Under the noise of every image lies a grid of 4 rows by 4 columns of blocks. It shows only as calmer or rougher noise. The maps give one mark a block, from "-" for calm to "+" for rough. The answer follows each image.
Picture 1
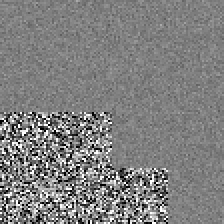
- - - -
- - - -
+ + - -
+ + + -
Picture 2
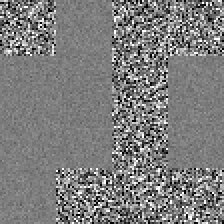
+ - + +
- - + -
- - + -
- + + +
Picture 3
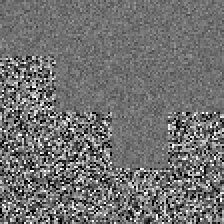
- - - -
+ - - -
+ + - +
+ + + +
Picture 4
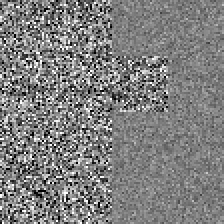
+ + - -
+ + + -
+ + - -
+ + - -
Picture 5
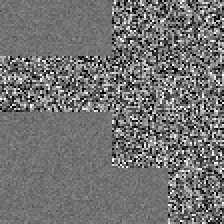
- - + +
+ + + +
- - + +
- - - +
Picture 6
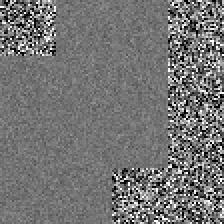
+ - - +
- - - +
- - - +
- - + +
